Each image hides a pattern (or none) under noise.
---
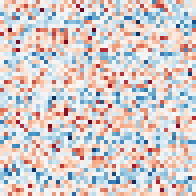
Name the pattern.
horizontal stripes
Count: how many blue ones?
5
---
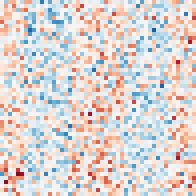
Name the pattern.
vertical stripes
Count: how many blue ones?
2
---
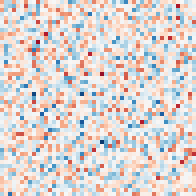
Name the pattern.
only noise
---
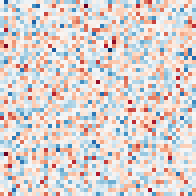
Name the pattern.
only noise
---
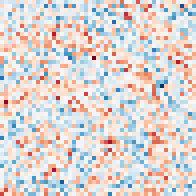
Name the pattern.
rings round one point
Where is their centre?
bottom left
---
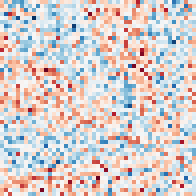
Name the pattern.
spokes from one point
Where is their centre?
bottom right
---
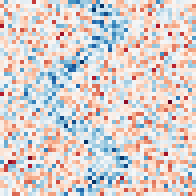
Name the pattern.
a wavy band
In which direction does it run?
top to bottom
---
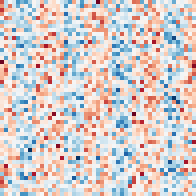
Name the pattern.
vertical stripes
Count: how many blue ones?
4
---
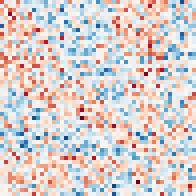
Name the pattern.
spokes from one point
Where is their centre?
bottom right
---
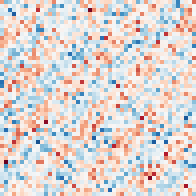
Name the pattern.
diagonal stripes
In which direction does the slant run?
bottom left to top right
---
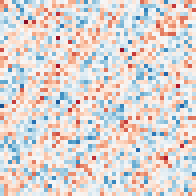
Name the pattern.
diagonal stripes
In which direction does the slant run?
bottom left to top right
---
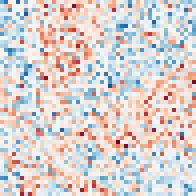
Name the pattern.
spokes from one point
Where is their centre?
bottom left
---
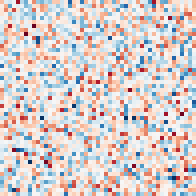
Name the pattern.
only noise
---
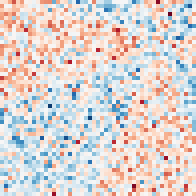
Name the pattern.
spokes from one point
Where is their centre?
top right
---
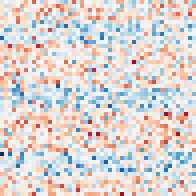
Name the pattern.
horizontal stripes
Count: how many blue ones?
3
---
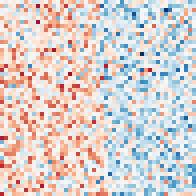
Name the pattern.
a sharp edge
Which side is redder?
left
